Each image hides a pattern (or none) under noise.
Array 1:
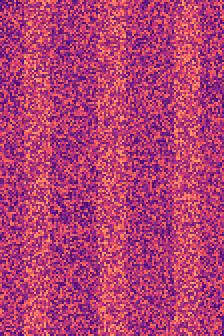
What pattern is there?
vertical stripes
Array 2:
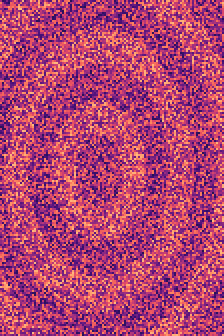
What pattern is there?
rings round one point
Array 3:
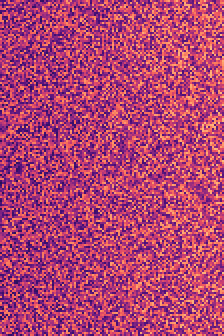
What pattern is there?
a smooth slope
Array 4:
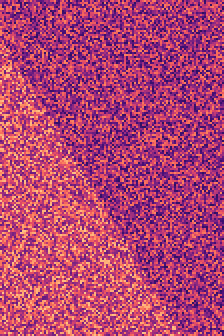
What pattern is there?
a sharp edge
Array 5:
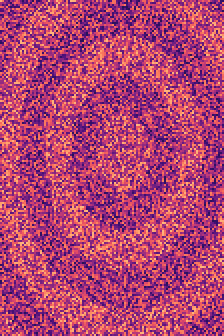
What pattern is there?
rings round one point
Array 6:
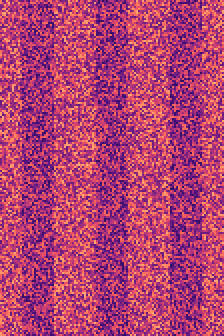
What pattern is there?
vertical stripes
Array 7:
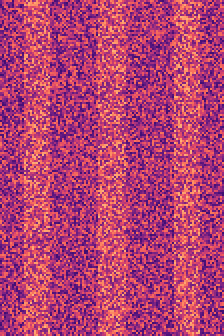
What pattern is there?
vertical stripes
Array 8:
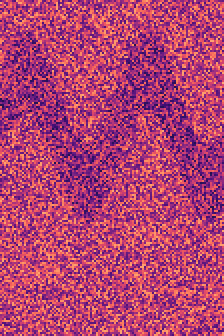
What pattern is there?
a wavy band
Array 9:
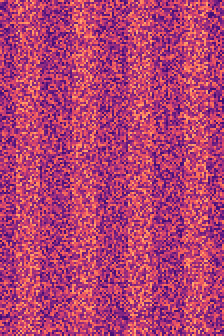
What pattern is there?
vertical stripes
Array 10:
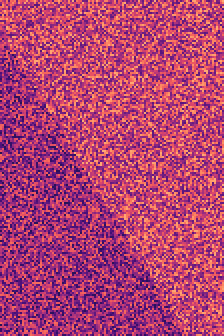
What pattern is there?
a sharp edge
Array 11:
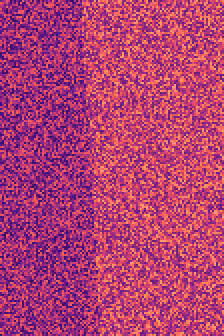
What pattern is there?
a sharp edge
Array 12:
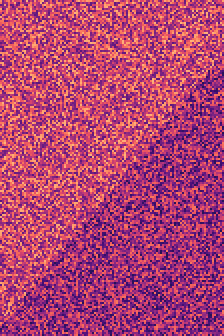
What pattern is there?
a sharp edge
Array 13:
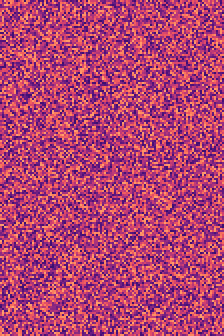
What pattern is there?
only noise
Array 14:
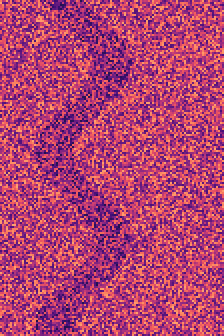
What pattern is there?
a wavy band
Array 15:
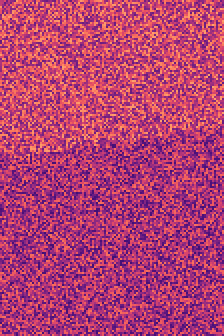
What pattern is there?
a sharp edge
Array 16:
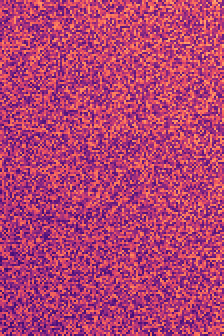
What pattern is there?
a smooth slope
